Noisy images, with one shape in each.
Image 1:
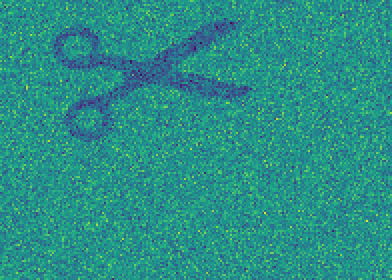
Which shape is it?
pair of scissors
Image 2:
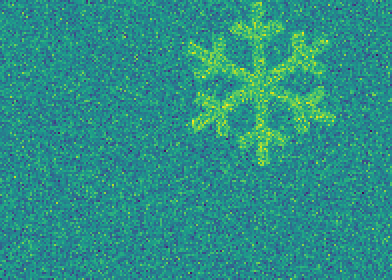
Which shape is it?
snowflake
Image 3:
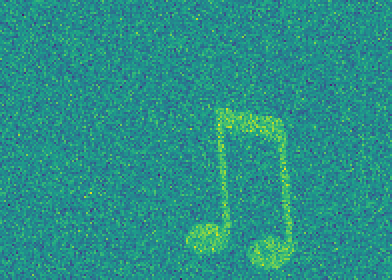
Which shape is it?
pair of musical notes
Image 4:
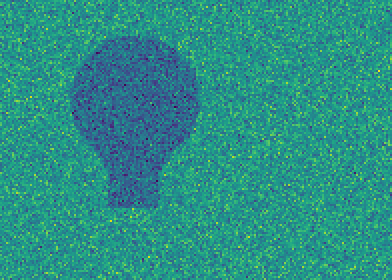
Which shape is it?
light bulb
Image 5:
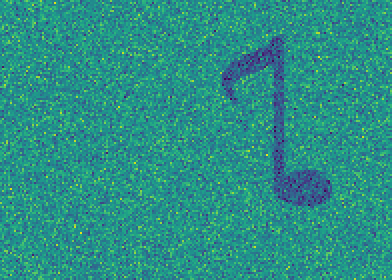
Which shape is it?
musical note
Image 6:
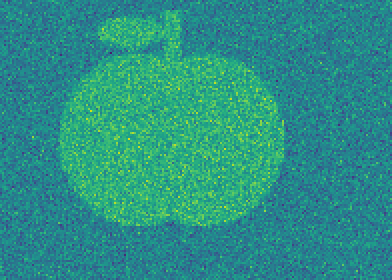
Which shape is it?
apple
